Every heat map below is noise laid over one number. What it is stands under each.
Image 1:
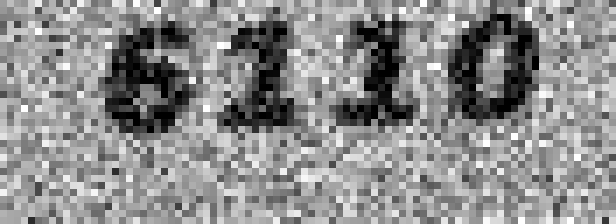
6110
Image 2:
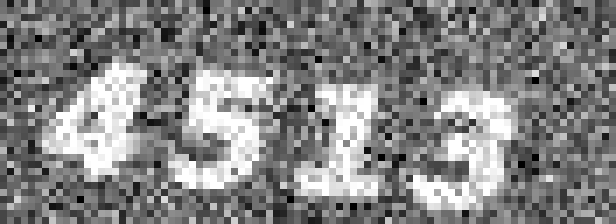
4513
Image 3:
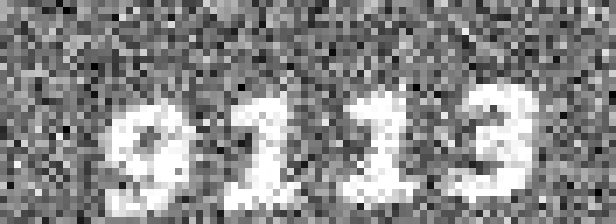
9113
